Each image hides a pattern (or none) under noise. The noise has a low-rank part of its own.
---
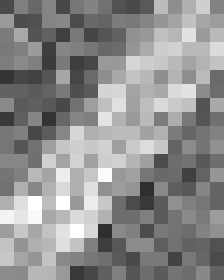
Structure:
a diagonal band
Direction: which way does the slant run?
bottom left to top right
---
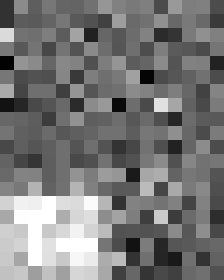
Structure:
one block
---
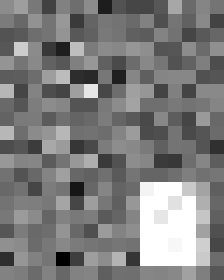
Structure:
one block
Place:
bottom right
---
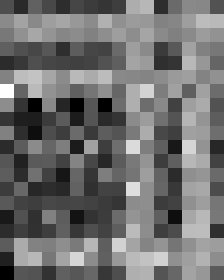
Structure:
bands of rows crossing bands of columns
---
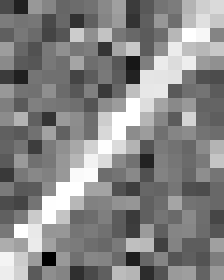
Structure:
a diagonal band
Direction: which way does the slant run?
bottom left to top right
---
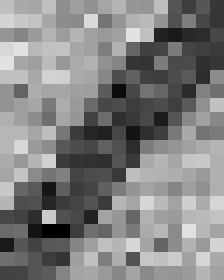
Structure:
a diagonal band
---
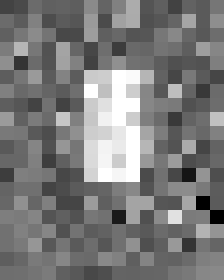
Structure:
one block
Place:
centre
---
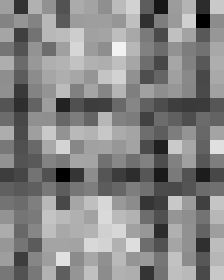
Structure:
bands of rows crossing bands of columns
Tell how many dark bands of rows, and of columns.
2 and 3
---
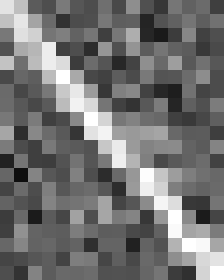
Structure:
a diagonal band
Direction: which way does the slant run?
top left to bottom right
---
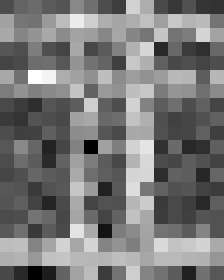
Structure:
bands of rows crossing bands of columns
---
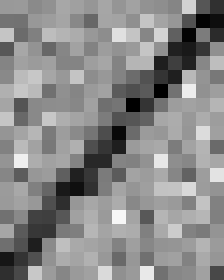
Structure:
a diagonal band
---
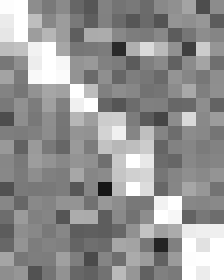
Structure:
blocks along the diagonal
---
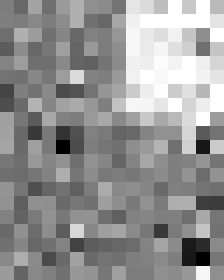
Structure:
one block
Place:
top right
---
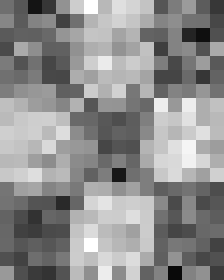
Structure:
a checkerboard
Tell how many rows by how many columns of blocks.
3 by 3
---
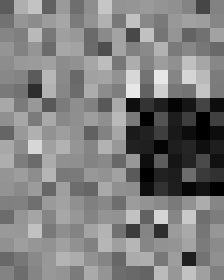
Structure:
one block
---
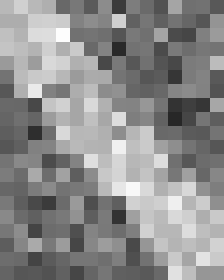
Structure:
a diagonal band
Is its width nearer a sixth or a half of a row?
a half
